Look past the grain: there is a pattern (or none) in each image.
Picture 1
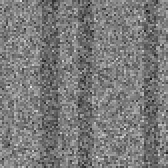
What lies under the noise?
bands of columns
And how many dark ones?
3
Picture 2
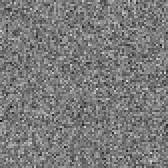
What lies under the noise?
only noise
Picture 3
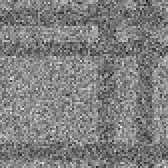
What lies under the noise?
bands of rows crossing bands of columns
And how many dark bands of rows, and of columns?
3 and 2
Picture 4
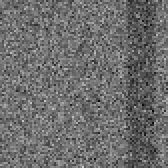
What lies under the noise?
one band of columns
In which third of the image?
right
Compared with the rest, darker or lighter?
darker
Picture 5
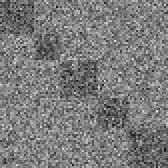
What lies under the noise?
blocks along the diagonal
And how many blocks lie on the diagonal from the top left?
5
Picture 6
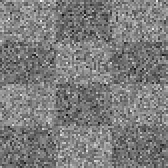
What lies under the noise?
a checkerboard
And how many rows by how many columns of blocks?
4 by 3
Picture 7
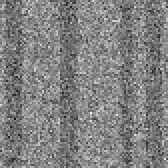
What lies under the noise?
bands of columns
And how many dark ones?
4
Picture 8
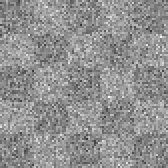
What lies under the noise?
a checkerboard
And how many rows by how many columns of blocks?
5 by 5
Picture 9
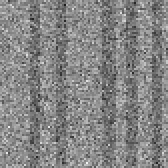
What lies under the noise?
bands of columns
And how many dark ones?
5
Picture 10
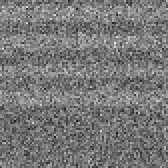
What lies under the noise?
bands of rows
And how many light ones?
4
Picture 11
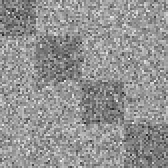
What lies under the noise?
blocks along the diagonal
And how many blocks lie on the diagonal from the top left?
4
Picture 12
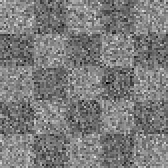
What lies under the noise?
a checkerboard
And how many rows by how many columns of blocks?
5 by 5
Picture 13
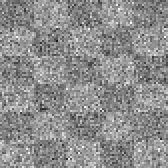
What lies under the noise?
a checkerboard
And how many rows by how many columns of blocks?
6 by 5
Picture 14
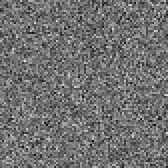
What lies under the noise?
only noise
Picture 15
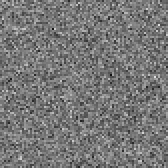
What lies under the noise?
only noise
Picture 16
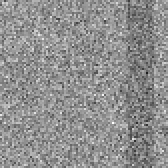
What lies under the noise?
one band of columns
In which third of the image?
right
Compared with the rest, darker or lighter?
darker
